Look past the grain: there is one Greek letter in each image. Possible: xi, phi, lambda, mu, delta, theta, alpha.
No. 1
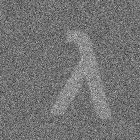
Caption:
light lambda
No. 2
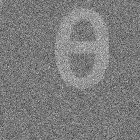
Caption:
light theta
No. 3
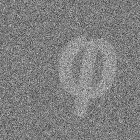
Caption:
light phi
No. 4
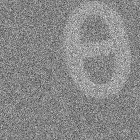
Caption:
light theta
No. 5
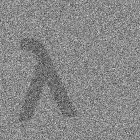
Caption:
dark lambda
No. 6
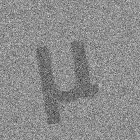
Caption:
dark mu
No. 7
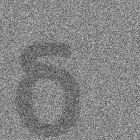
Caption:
dark delta
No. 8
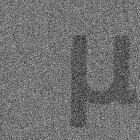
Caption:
dark mu
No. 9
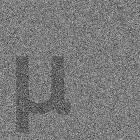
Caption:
dark mu
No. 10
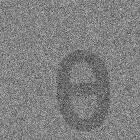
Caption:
dark theta
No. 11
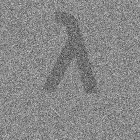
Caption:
dark lambda
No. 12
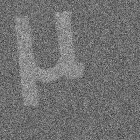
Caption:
light mu
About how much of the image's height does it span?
two thirds
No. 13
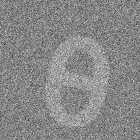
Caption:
light theta
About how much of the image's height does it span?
two thirds
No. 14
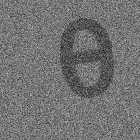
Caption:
dark theta
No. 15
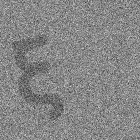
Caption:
dark xi
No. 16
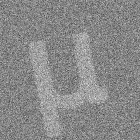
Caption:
light mu
